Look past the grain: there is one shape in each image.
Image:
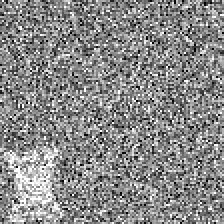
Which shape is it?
chess rook
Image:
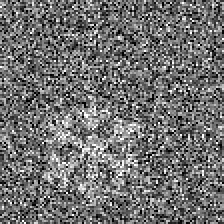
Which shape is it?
snowflake
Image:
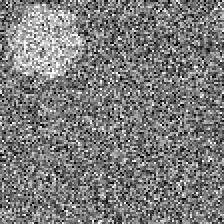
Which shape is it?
flower
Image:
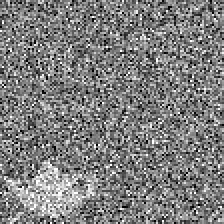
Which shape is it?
teapot
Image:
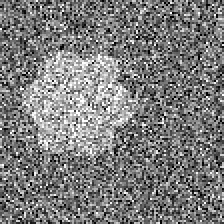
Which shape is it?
flower
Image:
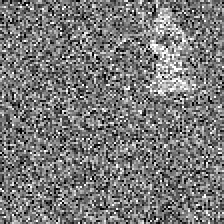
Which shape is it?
chess bishop
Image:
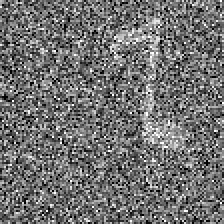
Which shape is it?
musical note
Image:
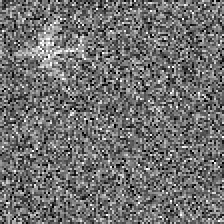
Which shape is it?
airplane
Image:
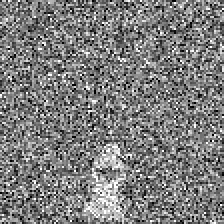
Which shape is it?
chess bishop
